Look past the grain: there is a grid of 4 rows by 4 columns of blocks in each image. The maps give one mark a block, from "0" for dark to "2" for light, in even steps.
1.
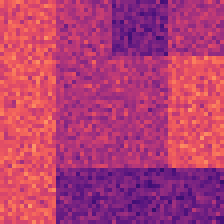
2101
2112
2112
2000
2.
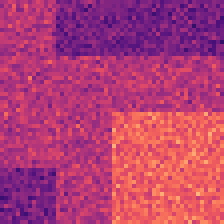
1000
1111
1122
0122
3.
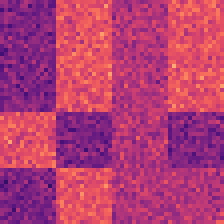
0212
0212
2010
0211
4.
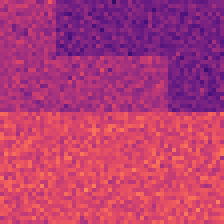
1000
1110
2222
2222
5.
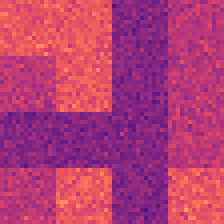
2201
1201
0001
1202
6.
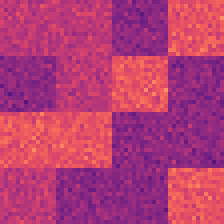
1102
0120
2200
1002
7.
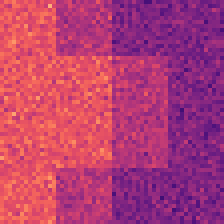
2100
2210
2210
2100
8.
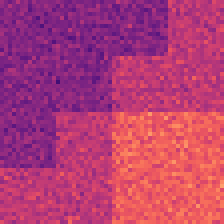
0001
0011
0122
1122
